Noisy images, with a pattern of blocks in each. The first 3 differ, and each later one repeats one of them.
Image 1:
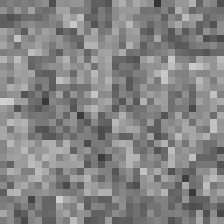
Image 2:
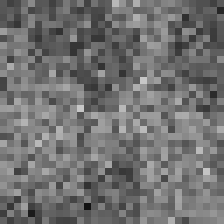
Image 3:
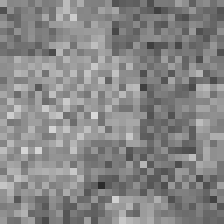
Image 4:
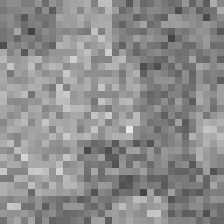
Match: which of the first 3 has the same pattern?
3
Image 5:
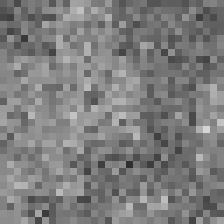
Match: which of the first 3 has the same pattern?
3
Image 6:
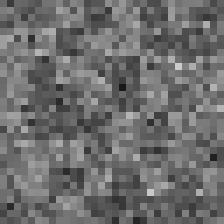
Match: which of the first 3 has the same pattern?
1
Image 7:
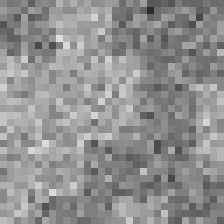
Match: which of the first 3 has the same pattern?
3
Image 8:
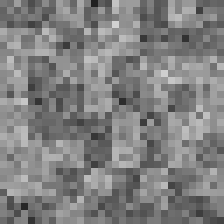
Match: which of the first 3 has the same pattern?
1
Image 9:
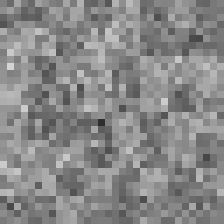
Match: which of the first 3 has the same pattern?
1
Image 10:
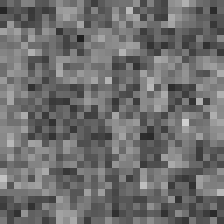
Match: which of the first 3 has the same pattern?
1
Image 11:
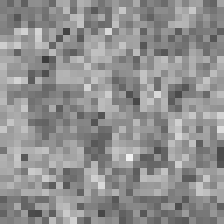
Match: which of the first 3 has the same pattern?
1
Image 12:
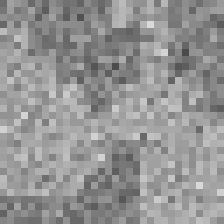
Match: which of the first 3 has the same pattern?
2
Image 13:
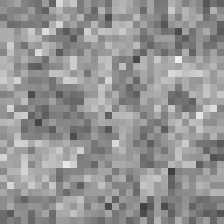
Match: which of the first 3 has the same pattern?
1
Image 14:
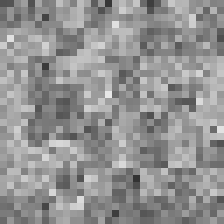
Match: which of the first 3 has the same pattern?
1
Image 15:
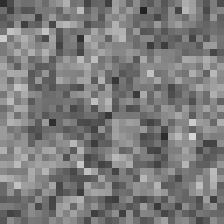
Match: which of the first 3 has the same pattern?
1
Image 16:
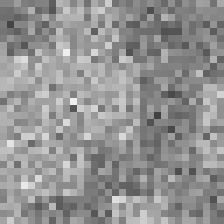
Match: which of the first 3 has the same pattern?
3
